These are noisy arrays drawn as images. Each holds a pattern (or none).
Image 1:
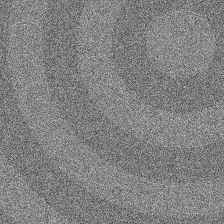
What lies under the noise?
rings round one point
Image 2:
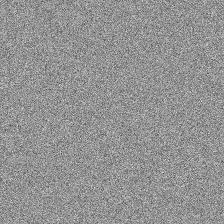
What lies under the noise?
only noise
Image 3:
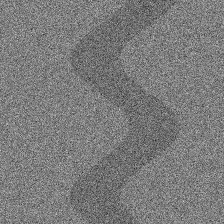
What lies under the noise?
a wavy band
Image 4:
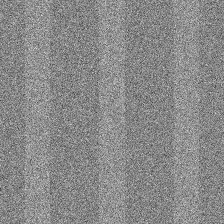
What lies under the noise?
vertical stripes
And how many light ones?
3
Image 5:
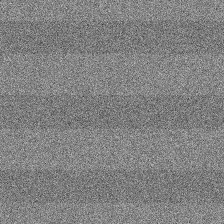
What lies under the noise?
horizontal stripes
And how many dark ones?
3
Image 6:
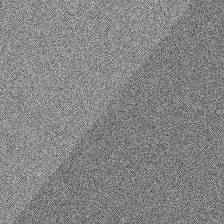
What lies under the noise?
a sharp edge
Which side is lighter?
top left
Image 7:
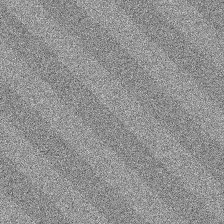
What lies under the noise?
diagonal stripes
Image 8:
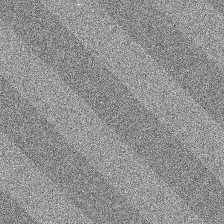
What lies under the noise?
diagonal stripes
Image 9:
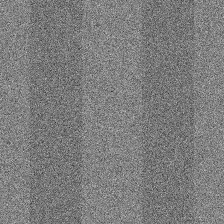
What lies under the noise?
vertical stripes
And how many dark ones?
2
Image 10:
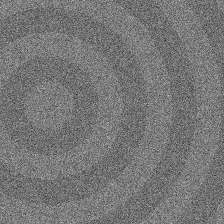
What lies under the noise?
rings round one point
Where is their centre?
middle left
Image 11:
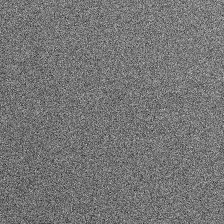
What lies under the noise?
a smooth slope
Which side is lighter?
top right
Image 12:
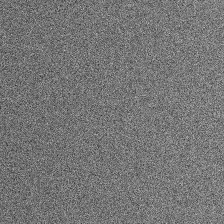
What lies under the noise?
a smooth slope
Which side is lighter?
right
